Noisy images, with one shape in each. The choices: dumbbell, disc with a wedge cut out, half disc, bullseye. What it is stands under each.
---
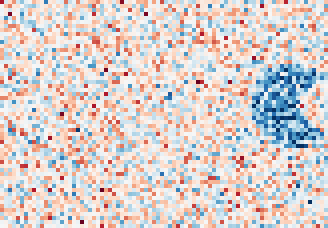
disc with a wedge cut out
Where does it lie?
middle right
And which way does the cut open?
right
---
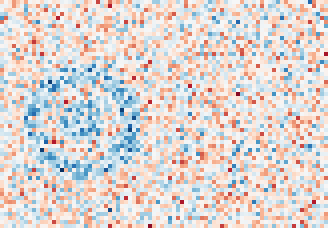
bullseye
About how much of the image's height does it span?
half
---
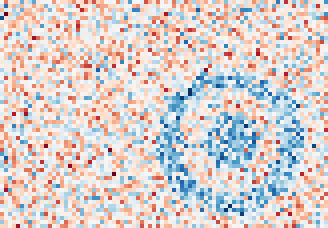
bullseye
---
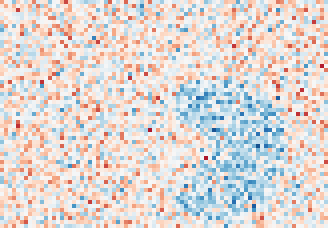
disc with a wedge cut out
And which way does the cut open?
left
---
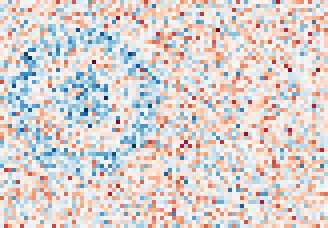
bullseye
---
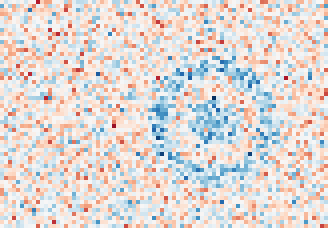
bullseye
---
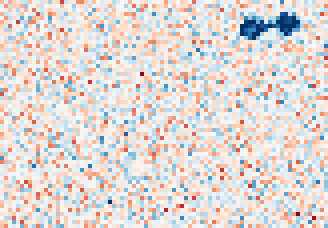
dumbbell
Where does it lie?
top right
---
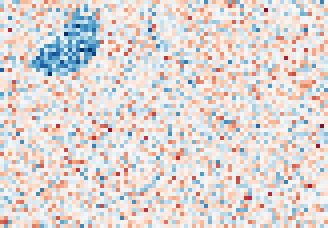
half disc
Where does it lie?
top left
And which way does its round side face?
down and right
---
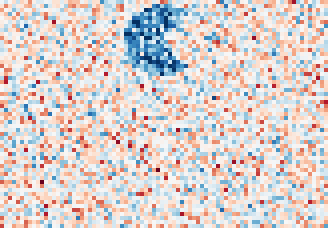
disc with a wedge cut out
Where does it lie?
top middle
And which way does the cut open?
right
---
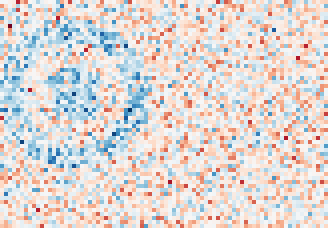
bullseye
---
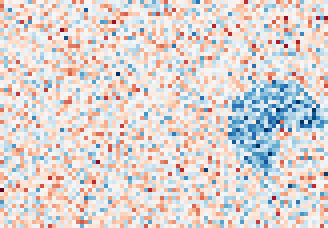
disc with a wedge cut out
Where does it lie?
middle right
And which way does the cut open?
down and right
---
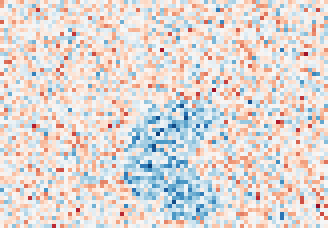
disc with a wedge cut out
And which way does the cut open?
right
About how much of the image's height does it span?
half
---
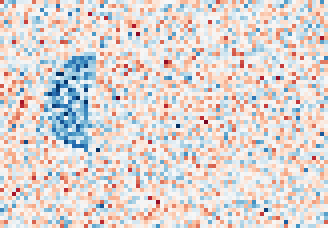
half disc
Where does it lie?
middle left
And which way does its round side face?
left
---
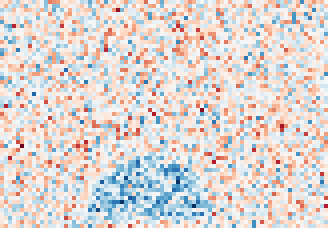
half disc
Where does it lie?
bottom middle
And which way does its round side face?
up
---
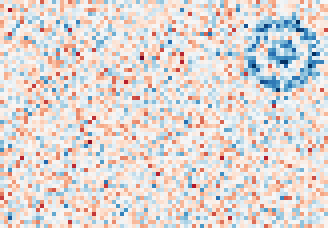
bullseye
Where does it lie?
top right
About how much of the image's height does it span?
a third
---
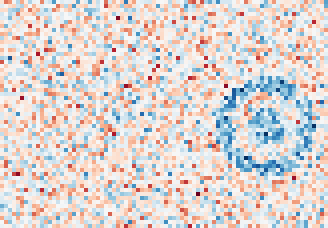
bullseye
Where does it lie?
middle right
